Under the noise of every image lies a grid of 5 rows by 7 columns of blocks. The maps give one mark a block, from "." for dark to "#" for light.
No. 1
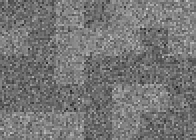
..#.###
#.###.#
..#....
....##.
###.#..
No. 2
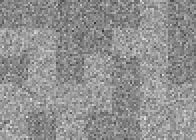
.....#.
##..##.
.#.#.#.
####.##
#.#..##
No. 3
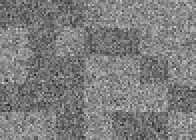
...####
#.#..##
#..##.#
...###.
##.#..#
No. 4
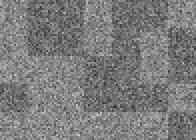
#..#..#
#..#.#.
###..#.
.##...#
######.
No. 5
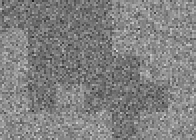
....###
#...###
#....##
#.#...#
####.##
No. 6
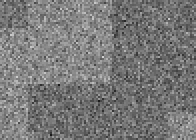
.###...
####...
####...
#......
#.....#
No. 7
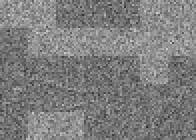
##...##
.######
.....#.
.......
.##....
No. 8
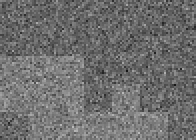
.......
.......
###....
###.#..
.#####.
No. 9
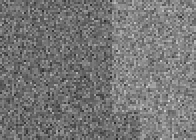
....###
....###
....###
....###
.....##
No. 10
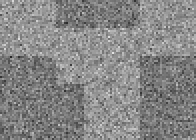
##...##
#######
..###..
...##..
...##..
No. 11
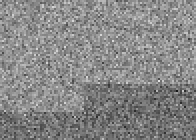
#######
#######
#######
###....
.......
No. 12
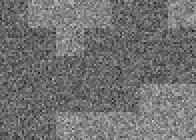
.###..#
..#....
.......
.....##
..#####
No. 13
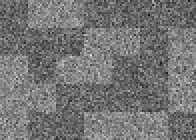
.##....
...##.#
#.##..#
##....#
#..###.
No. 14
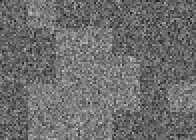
.#.....
..##...
..###..
.####.#
.###...
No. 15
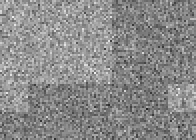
####...
####...
####...
#.....#
.......
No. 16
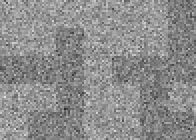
######.
##.###.
...#...
##.##.#
#..##..
